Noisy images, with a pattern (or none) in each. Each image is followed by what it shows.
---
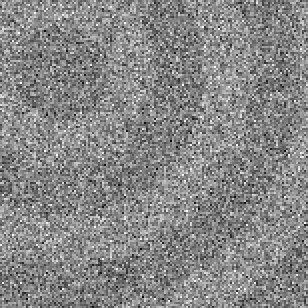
rings round one point
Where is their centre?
top left
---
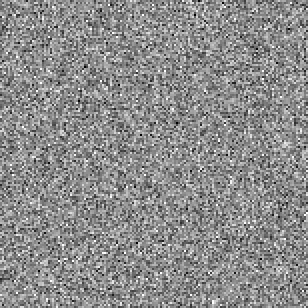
only noise
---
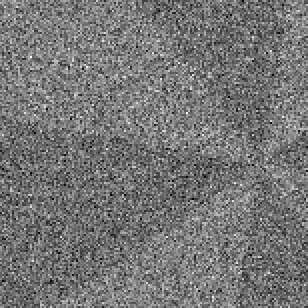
spokes from one point
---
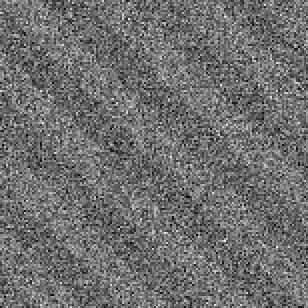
diagonal stripes
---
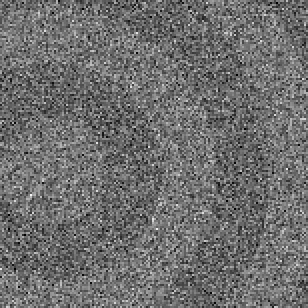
rings round one point
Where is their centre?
middle left
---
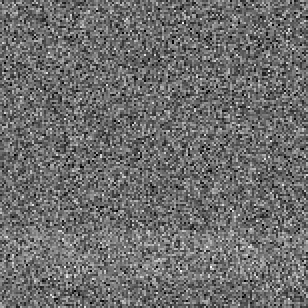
one horizontal stripe
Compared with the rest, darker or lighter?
lighter
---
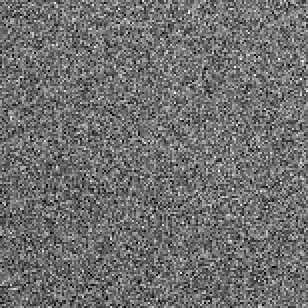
a smooth slope
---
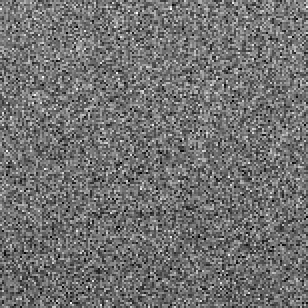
a smooth slope
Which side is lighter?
top
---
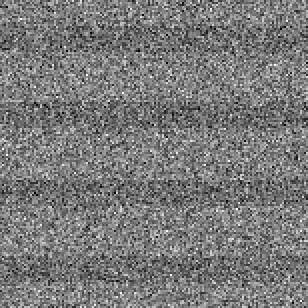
horizontal stripes
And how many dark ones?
4
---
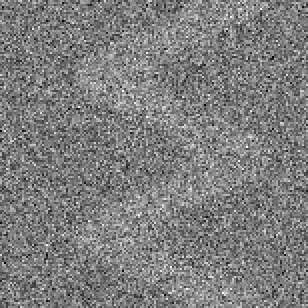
a wavy band
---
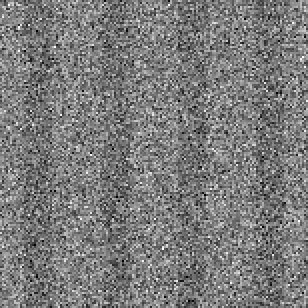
vertical stripes
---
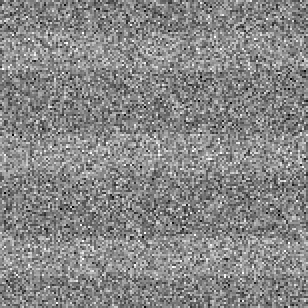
horizontal stripes
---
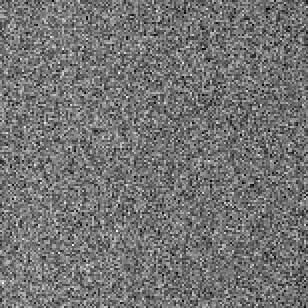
a smooth slope
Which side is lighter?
left
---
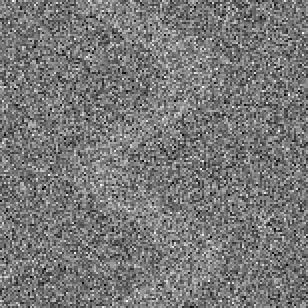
a wavy band
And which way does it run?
top to bottom
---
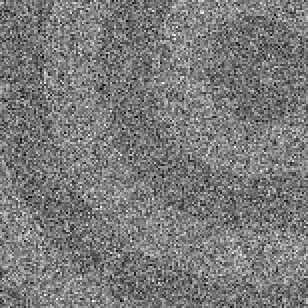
rings round one point
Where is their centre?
top right
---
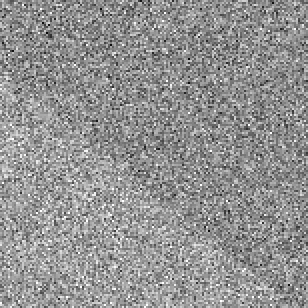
a sharp edge
